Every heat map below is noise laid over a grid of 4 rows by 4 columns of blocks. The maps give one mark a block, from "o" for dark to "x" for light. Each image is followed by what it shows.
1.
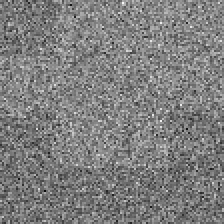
o x x x
x x x x
o x x o
o o o o
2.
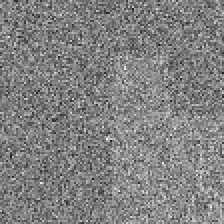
o o o o
o o x o
o o x x
o o x x
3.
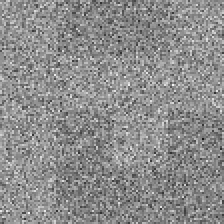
x o o x
x x x x
x o x o
x o o o
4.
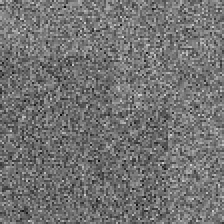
x x x x
o o x x
o o o x
o o o x
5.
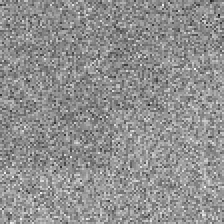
o o o o
o o o x
o o x x
x x x x
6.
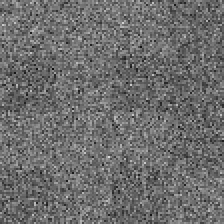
x x x o
o x o o
x x x o
o x o x
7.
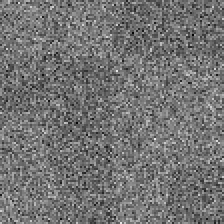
x x o o
o o x x
x o x x
x o x o
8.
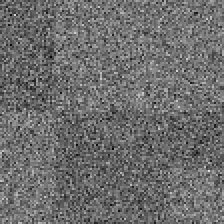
o x x x
o x x x
x o o o
x o o x
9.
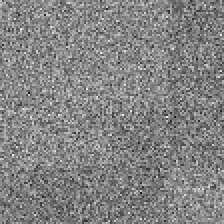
x x x o
x x x o
x x o o
o o o x
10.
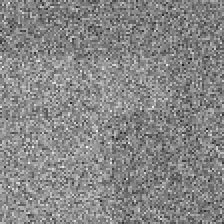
o o o o
x x x o
x x o o
x x o o
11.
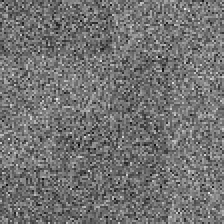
o o x x
x x o x
x o o x
o o o x
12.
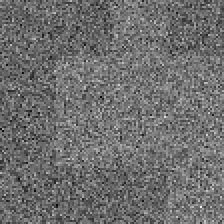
o o x o
o x x x
o x x x
o o o x
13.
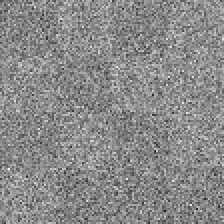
o x o x
x o x x
o x o x
x o o o
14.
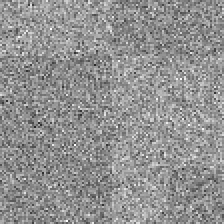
x x o o
o o x x
o o x x
o o x o
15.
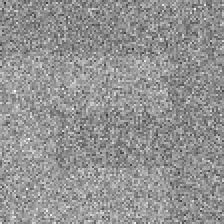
o o o o
x x x o
x o o o
x x x o
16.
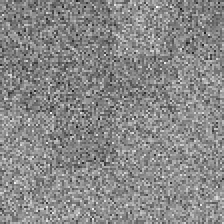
o o x o
o o o x
x o x x
x x x x
